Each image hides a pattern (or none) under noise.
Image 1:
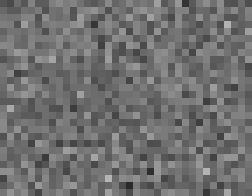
only noise
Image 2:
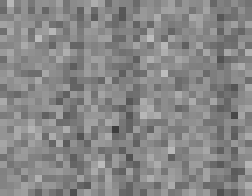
bands of columns
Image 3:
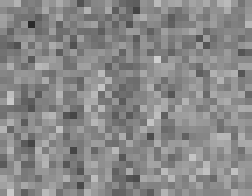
bands of rows crossing bands of columns
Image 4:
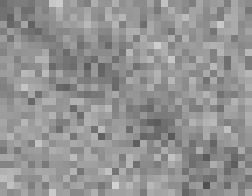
blocks along the diagonal
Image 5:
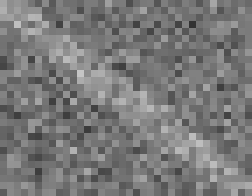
a diagonal band
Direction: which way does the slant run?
top left to bottom right
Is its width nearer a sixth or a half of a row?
a sixth
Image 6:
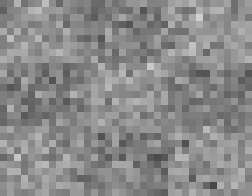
a checkerboard
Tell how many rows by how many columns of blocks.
3 by 3
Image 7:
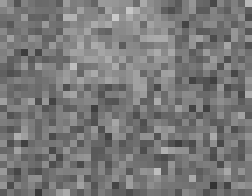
one block
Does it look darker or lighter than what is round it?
lighter
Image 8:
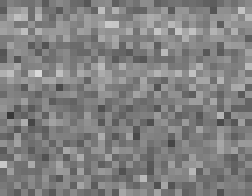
bands of rows
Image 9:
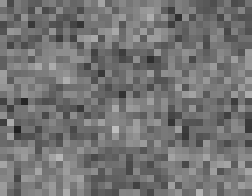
a checkerboard
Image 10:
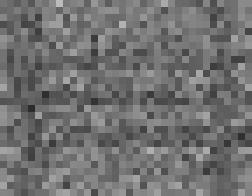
bands of rows crossing bands of columns
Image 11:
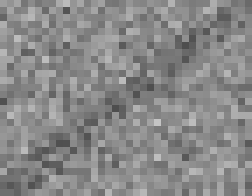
a diagonal band
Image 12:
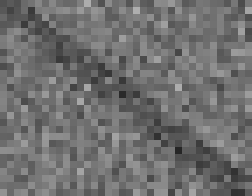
a diagonal band
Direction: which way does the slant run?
top left to bottom right
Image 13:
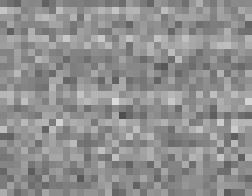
bands of rows
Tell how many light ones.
5
